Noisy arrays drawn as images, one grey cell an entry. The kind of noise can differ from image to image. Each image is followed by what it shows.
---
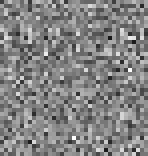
low rank plus noise
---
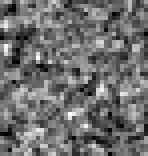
blotchy
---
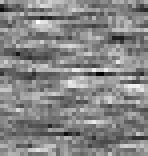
streaked along the rows
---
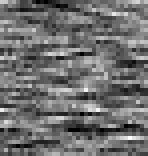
streaked along the rows
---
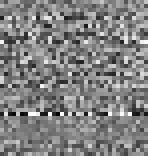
rows of uneven size
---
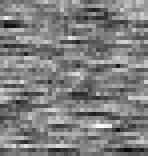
streaked along the rows
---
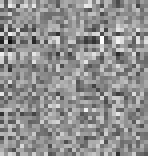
low rank plus noise
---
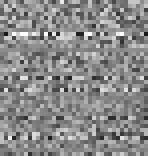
rows of uneven size
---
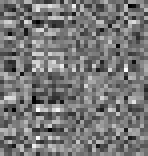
low rank plus noise
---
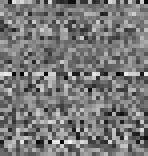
rows of uneven size
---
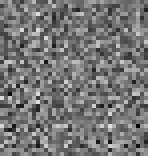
low rank plus noise
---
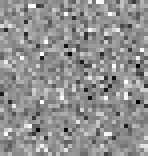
heavy tails
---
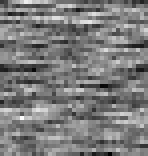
streaked along the rows
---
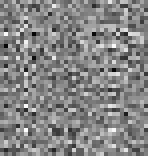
low rank plus noise
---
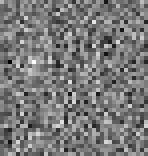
low rank plus noise
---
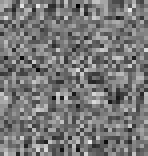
low rank plus noise
